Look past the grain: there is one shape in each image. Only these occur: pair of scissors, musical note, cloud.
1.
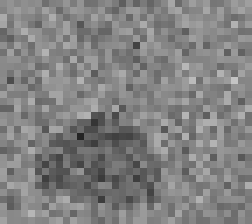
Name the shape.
cloud
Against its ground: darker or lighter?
darker
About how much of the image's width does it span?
half
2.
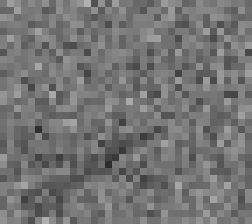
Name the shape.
pair of scissors
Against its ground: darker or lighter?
darker
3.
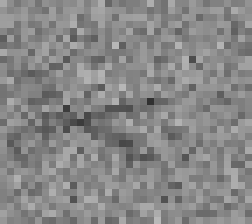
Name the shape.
pair of scissors
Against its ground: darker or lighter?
darker
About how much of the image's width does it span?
two thirds
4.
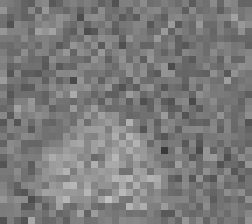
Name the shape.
cloud
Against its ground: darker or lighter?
lighter
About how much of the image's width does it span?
half
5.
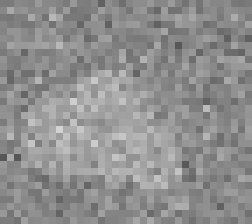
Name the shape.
cloud
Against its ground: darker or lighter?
lighter
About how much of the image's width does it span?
two thirds
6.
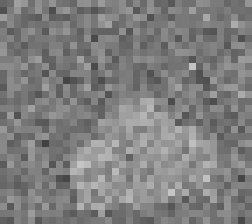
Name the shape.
cloud
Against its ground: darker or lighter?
lighter
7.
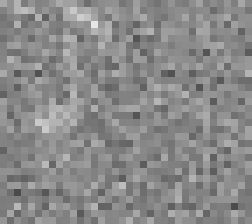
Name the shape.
musical note
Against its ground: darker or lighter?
lighter
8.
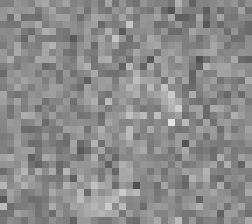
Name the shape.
musical note
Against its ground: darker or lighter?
lighter
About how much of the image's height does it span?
two thirds
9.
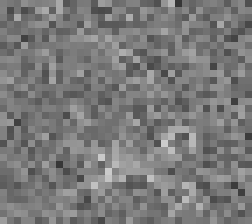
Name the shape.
pair of scissors
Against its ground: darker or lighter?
lighter
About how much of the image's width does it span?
half
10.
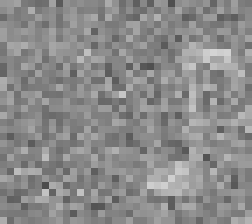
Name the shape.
musical note
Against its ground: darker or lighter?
lighter
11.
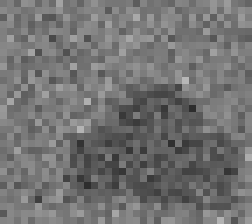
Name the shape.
cloud
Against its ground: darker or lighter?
darker
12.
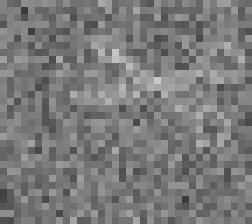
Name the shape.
pair of scissors
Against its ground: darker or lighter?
lighter
